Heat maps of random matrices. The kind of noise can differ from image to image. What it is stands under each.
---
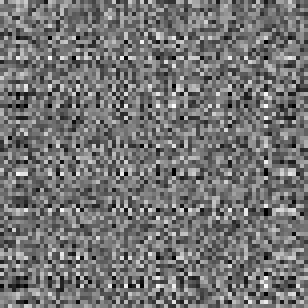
low rank plus noise
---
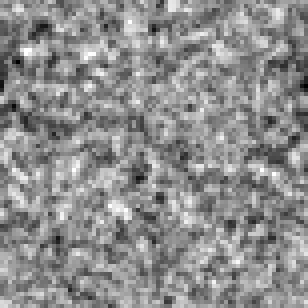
blotchy
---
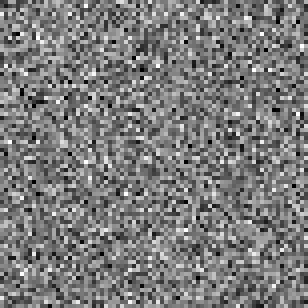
independent entries
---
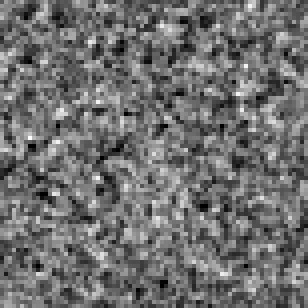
blotchy
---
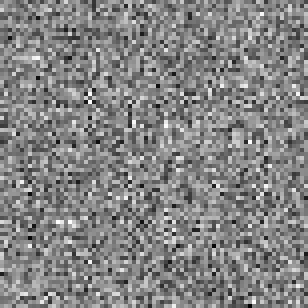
low rank plus noise
